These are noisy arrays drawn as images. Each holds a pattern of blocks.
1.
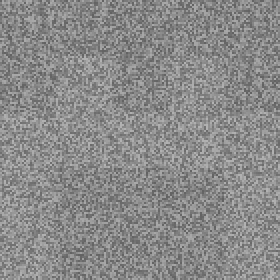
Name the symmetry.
left and right mirror each other
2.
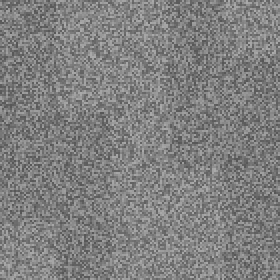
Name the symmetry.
the same after a half turn
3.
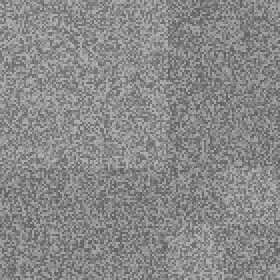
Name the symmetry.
mirrored about the diagonal from the top left
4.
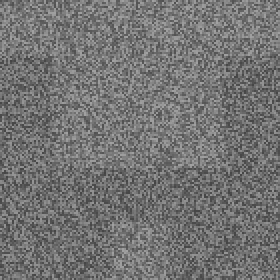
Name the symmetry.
left and right mirror each other
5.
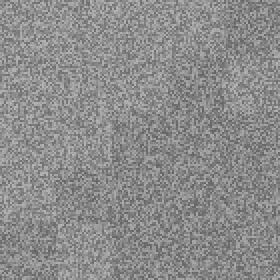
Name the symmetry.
mirrored about the diagonal from the top left
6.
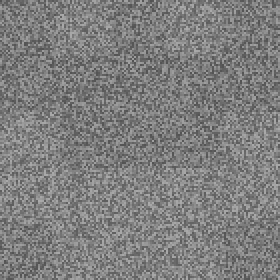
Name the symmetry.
left and right mirror each other
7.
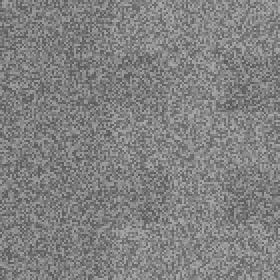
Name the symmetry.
top and bottom mirror each other
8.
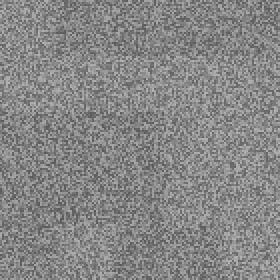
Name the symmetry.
no symmetry
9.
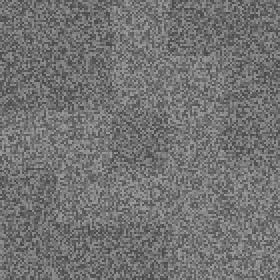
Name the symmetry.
mirrored about the diagonal from the top left
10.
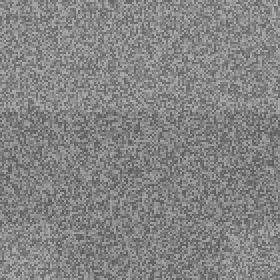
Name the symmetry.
left and right mirror each other
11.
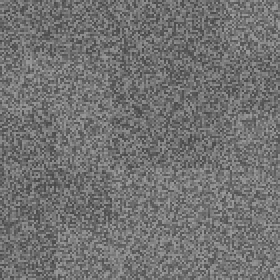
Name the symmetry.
no symmetry
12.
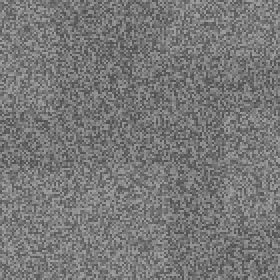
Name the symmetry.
no symmetry
